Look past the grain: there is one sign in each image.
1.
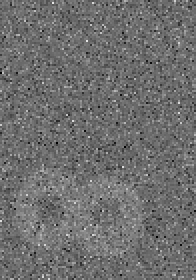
light infinity sign
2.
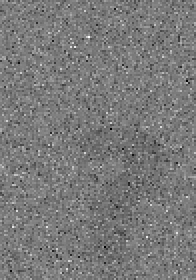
dark question mark
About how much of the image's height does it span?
half
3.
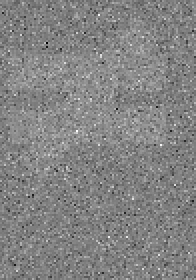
light not-equal sign
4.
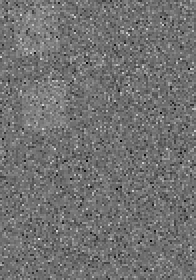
light colon
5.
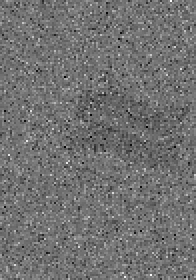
dark approximately sign
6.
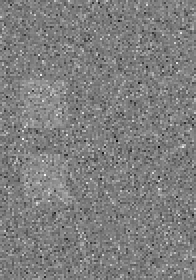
light colon, middle left
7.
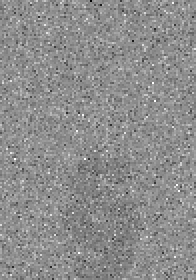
dark section sign, bottom middle
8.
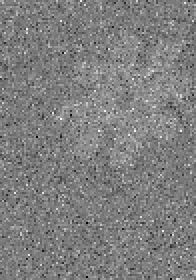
light hash sign
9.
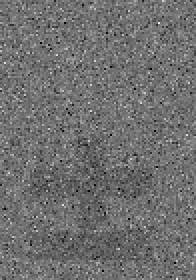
dark plus-minus sign
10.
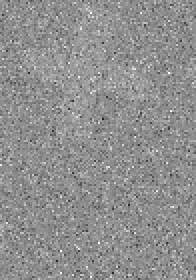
light plus sign
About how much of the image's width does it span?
two thirds
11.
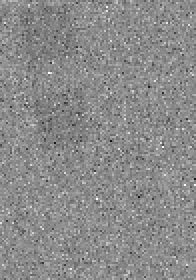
dark colon
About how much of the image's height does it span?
half
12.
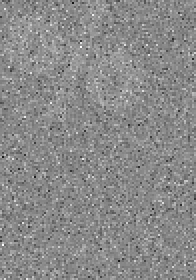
light percent sign
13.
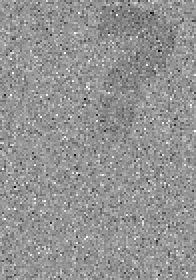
dark question mark
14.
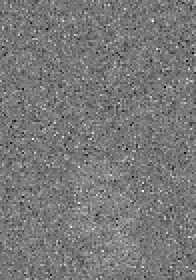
light section sign, bottom middle
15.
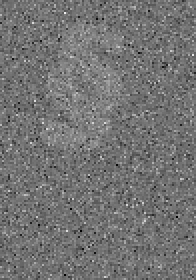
light section sign
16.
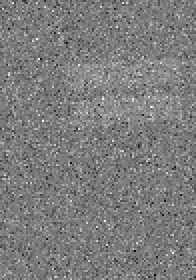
light equals sign
